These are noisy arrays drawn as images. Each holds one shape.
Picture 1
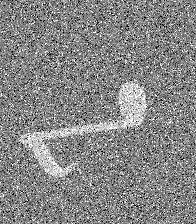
musical note
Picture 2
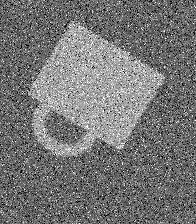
cup
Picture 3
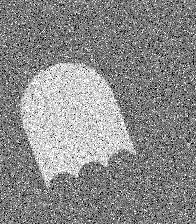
ghost
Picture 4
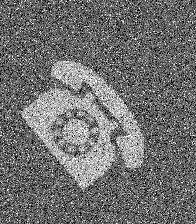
telephone
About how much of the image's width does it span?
two thirds
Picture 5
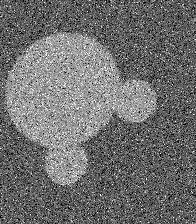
bear's head
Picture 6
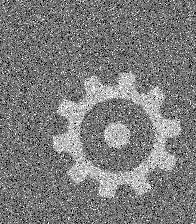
gear
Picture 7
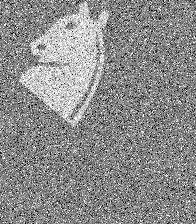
chess knight
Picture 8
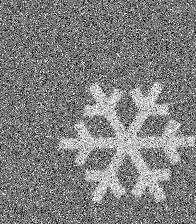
snowflake
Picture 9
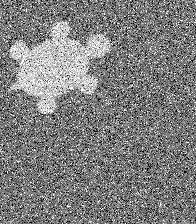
turtle
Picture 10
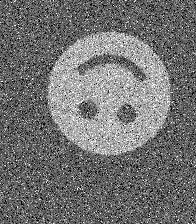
smiling face
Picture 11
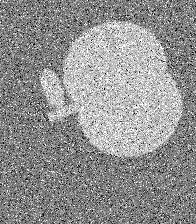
apple
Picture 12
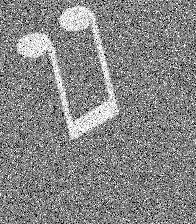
pair of musical notes
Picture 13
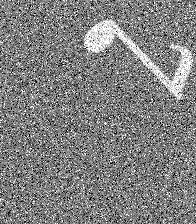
musical note
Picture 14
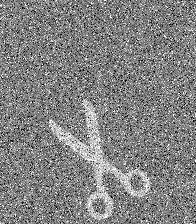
pair of scissors
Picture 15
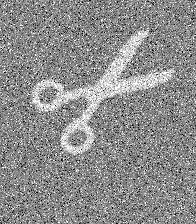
pair of scissors
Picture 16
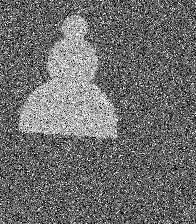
chess pawn
